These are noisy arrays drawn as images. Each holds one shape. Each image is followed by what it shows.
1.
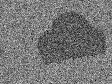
cloud
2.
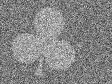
club
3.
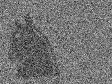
chess knight
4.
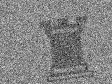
chess rook
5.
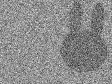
rabbit's head
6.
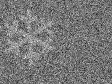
snowflake
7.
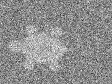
turtle
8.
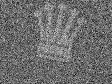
chess queen
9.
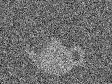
teapot
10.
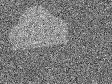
cloud
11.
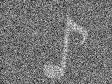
musical note
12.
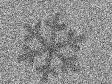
snowflake
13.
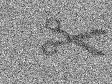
pair of scissors
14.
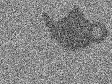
teapot
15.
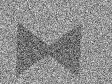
bow tie
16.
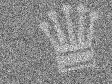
chess queen
